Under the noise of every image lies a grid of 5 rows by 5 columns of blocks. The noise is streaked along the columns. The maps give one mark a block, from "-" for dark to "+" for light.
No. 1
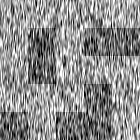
+ + + + +
+ - + - -
+ - + + +
+ + + - +
- + - - +
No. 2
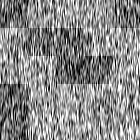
- + + + -
+ - - + +
+ + - - +
- + + + +
- + + + +
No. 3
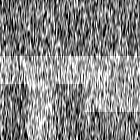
- - - - -
- - - - -
+ + + + +
- + - + +
- + - - -
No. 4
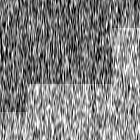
- - - - -
- - - - +
- - - - +
- + + + +
+ + + + +
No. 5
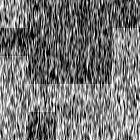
+ - - - -
- - - - +
+ - - - +
+ + + + +
+ - + + +
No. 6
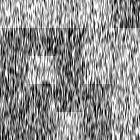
+ + + + -
- - - + +
- + - + +
- - - - +
- - + - +
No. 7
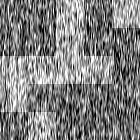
- - + - +
- - + - -
+ + + + -
+ - - - -
- + - - -
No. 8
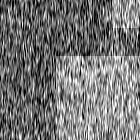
- - - - +
- - - - -
- - + + +
- - + + +
- - + + +
